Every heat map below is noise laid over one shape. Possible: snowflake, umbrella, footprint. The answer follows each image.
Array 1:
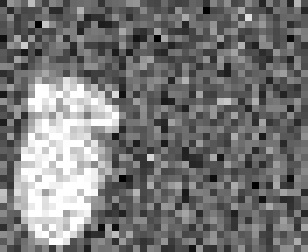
footprint
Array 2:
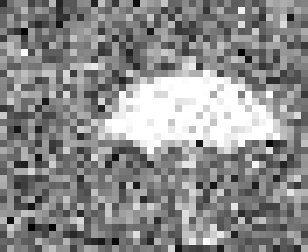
umbrella
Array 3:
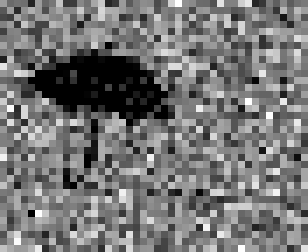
umbrella
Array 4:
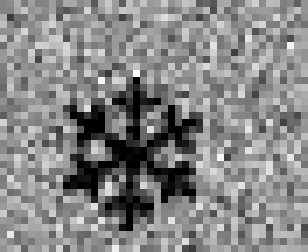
snowflake
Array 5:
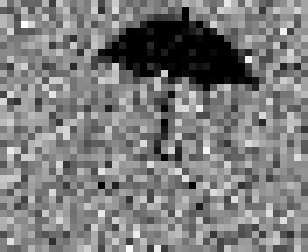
umbrella
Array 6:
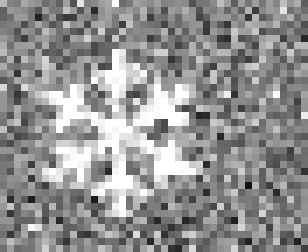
snowflake
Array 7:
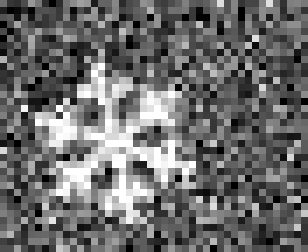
snowflake
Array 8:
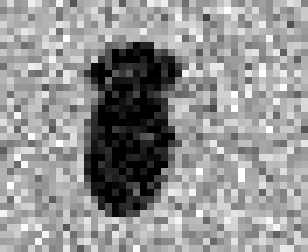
footprint
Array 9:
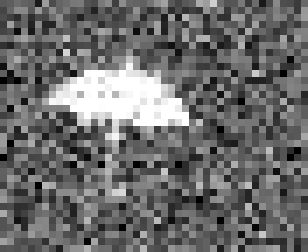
umbrella
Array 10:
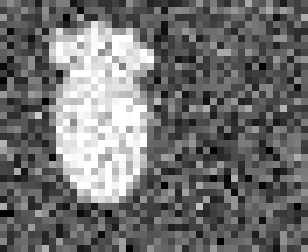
footprint
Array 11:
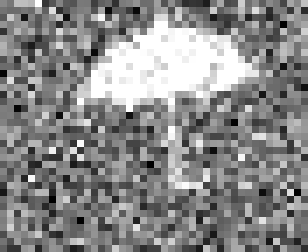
umbrella
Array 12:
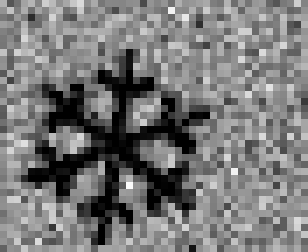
snowflake
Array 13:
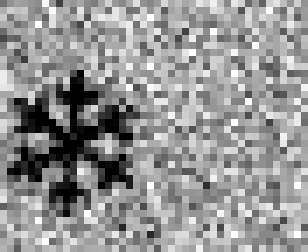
snowflake
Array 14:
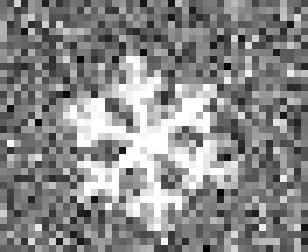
snowflake
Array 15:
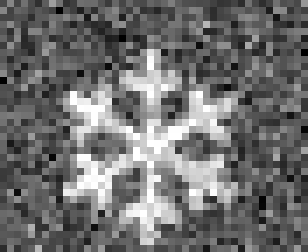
snowflake
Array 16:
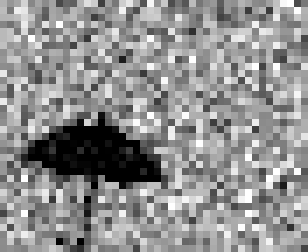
umbrella
